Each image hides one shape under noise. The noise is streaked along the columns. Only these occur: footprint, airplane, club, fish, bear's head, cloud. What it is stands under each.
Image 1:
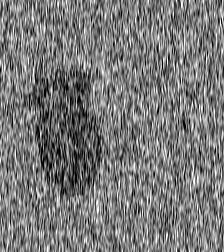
dark footprint
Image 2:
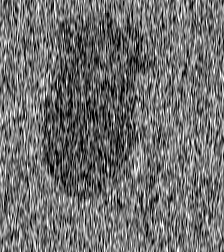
dark footprint
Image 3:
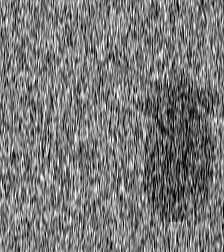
dark footprint
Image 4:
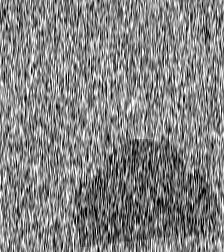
dark cloud
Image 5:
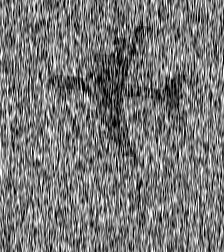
dark airplane
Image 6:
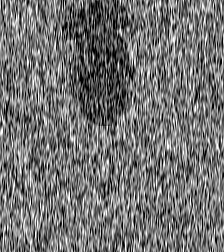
dark footprint
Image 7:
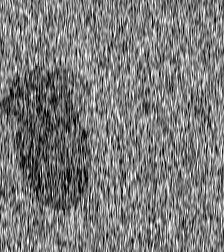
dark footprint
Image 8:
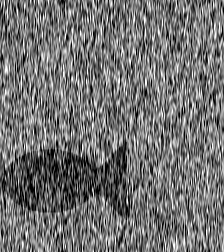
dark fish
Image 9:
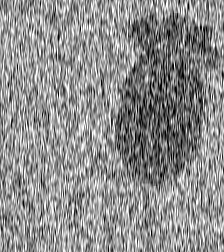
dark footprint
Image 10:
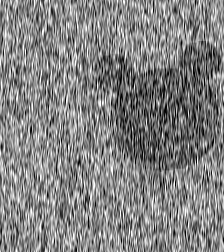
dark bear's head
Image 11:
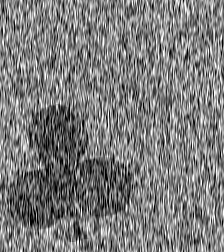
dark club
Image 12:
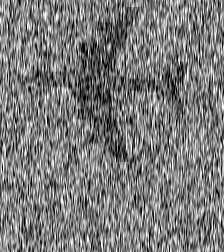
dark airplane
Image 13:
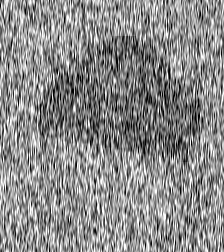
dark cloud
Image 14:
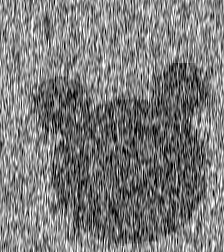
dark bear's head
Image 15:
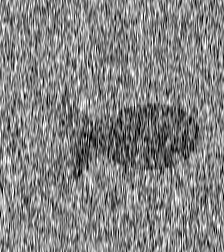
dark fish
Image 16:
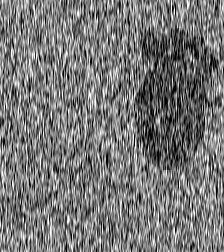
dark footprint
